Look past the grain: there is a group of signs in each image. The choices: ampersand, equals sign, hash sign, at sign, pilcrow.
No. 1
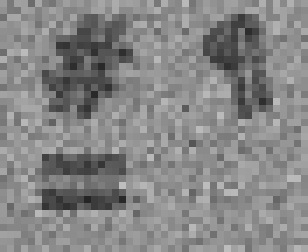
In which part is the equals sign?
bottom left
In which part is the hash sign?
top left
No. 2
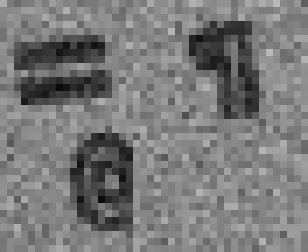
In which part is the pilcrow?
top right
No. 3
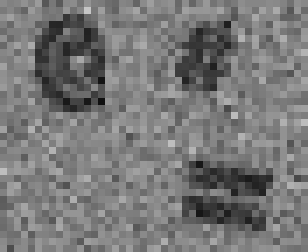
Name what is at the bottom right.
equals sign
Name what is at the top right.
hash sign
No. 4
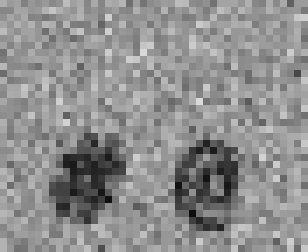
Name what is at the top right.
nothing
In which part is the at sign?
bottom right
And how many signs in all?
2
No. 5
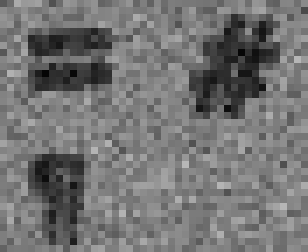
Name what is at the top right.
hash sign
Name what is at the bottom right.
nothing
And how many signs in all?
3
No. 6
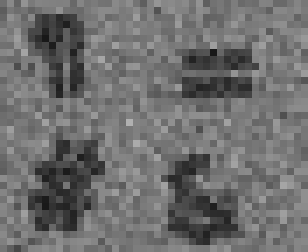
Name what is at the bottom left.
hash sign
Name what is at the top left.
pilcrow
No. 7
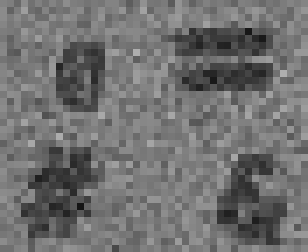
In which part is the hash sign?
bottom left
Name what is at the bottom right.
ampersand
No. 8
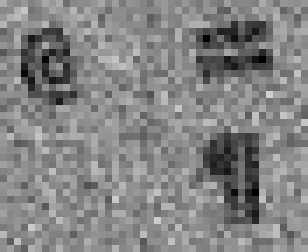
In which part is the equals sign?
top right
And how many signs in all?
3
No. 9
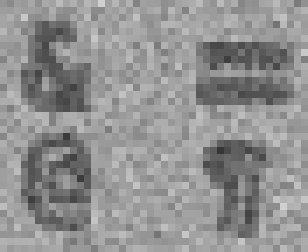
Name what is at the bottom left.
at sign
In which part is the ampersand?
top left
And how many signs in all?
4
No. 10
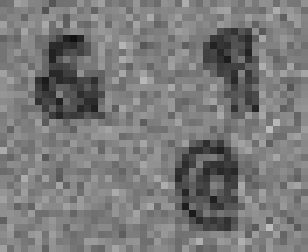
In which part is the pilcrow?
top right
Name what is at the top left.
ampersand
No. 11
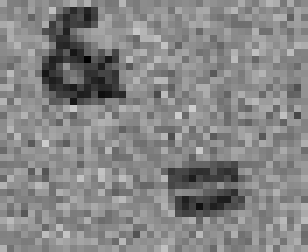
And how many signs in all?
2
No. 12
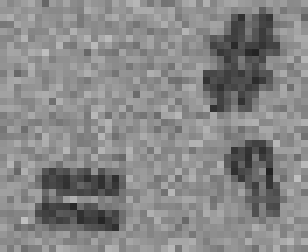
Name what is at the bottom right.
pilcrow
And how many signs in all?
3
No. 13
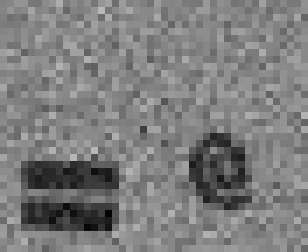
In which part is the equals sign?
bottom left
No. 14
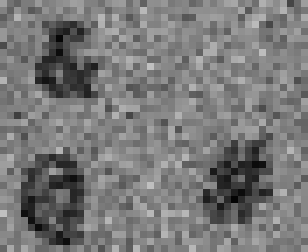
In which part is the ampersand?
top left
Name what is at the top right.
nothing
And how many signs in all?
3
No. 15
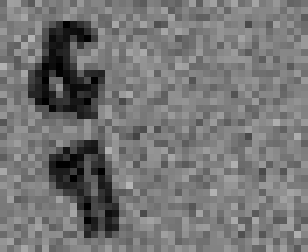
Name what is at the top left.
ampersand
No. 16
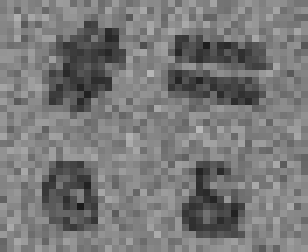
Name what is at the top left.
hash sign
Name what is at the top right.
equals sign
